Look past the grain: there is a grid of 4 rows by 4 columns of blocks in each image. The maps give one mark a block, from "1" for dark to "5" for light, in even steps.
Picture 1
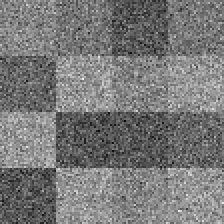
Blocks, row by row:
4 3 1 3
2 5 4 5
5 1 1 2
1 5 4 5
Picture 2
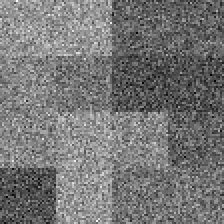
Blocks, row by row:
5 5 2 2
4 3 1 1
4 5 4 2
1 5 3 3
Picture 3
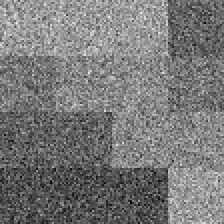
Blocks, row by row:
5 5 5 2
3 4 4 3
2 2 4 4
1 1 1 5
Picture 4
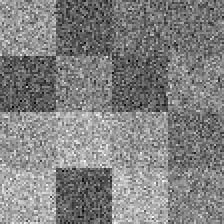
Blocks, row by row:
4 1 2 2
1 3 1 3
4 5 4 2
5 1 5 3
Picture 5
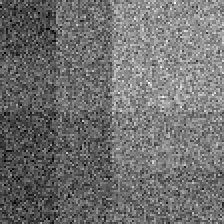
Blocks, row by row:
1 3 5 5
2 3 5 5
1 2 4 4
1 2 3 3
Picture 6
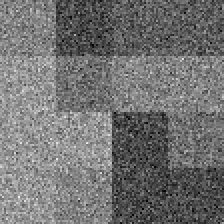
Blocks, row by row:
4 1 2 2
5 3 4 4
5 5 1 3
5 4 1 1
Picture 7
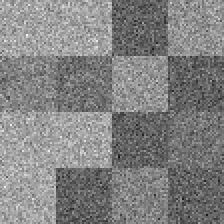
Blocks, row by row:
5 5 1 4
3 2 4 1
5 5 1 2
5 1 3 1
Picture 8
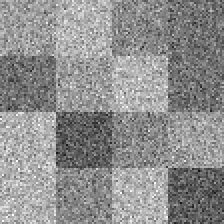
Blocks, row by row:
4 5 3 2
2 4 5 2
5 1 3 4
5 3 5 1
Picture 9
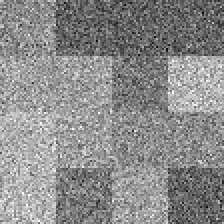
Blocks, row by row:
3 1 1 1
4 4 2 5
5 4 3 3
5 2 4 1
